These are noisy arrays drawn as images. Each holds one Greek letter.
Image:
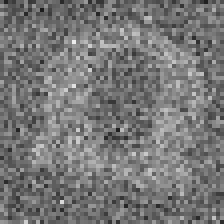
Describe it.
light omega
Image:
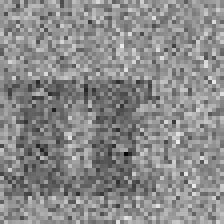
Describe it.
dark pi
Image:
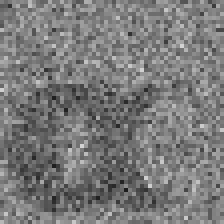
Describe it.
dark alpha
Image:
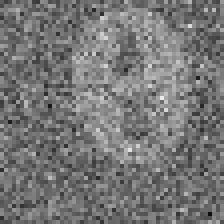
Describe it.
light theta
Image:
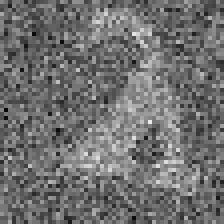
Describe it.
light lambda
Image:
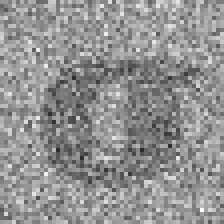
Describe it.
dark sigma
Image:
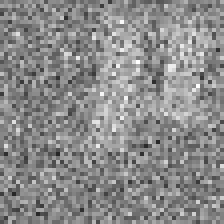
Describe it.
light mu
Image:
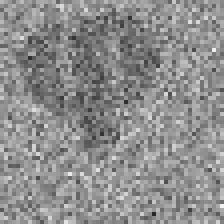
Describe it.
dark phi
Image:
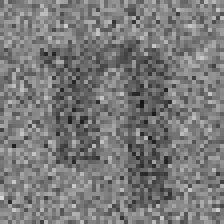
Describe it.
dark eta
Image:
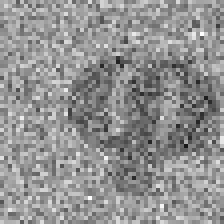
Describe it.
dark phi
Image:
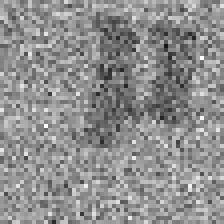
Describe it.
dark mu
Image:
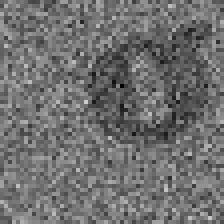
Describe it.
dark sigma
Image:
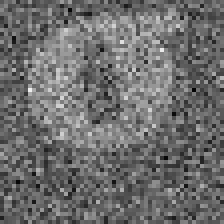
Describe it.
light sigma
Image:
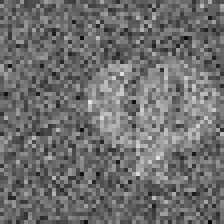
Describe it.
light phi
